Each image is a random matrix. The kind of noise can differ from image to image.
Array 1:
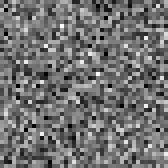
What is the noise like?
independent entries
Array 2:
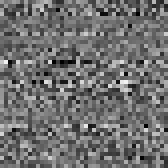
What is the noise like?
rows of uneven size
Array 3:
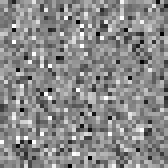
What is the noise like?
heavy tails
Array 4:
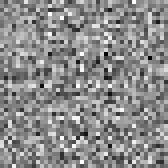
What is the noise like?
low rank plus noise
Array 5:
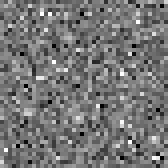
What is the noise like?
heavy tails
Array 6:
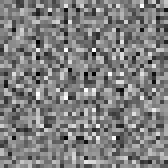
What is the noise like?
low rank plus noise
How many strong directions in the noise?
two
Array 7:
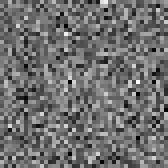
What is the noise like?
low rank plus noise
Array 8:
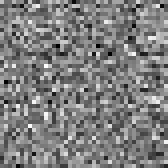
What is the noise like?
low rank plus noise
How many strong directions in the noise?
three or four
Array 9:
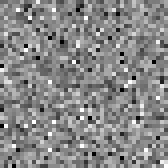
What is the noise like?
heavy tails
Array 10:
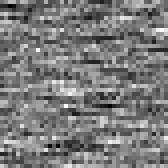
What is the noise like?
streaked along the rows
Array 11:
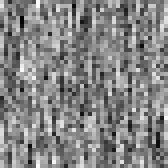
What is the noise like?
streaked along the columns
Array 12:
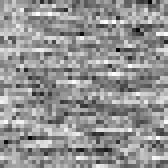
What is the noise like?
streaked along the rows
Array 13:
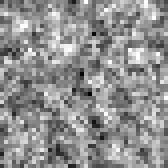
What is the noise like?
blotchy
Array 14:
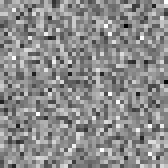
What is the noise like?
independent entries
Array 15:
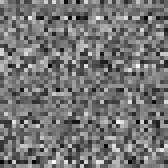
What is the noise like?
rows of uneven size
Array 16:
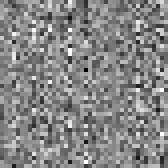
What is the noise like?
columns of uneven size
